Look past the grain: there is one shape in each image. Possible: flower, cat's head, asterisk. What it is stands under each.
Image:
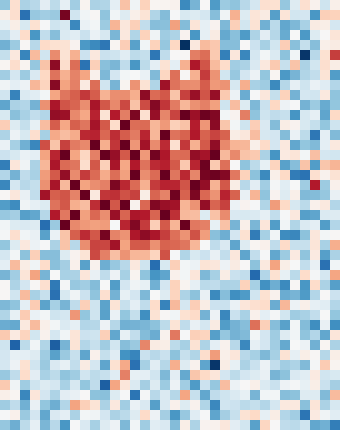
cat's head
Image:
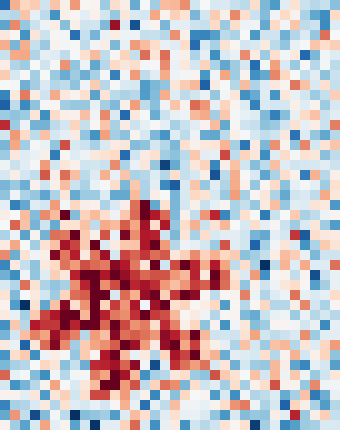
asterisk
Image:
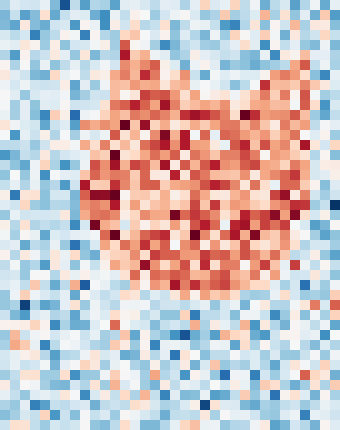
cat's head
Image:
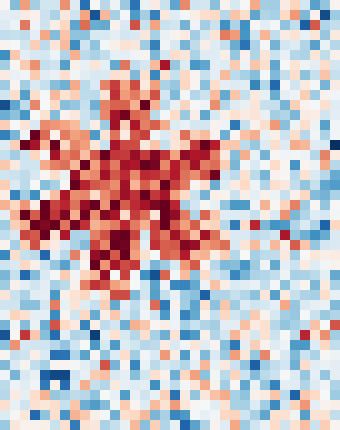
asterisk
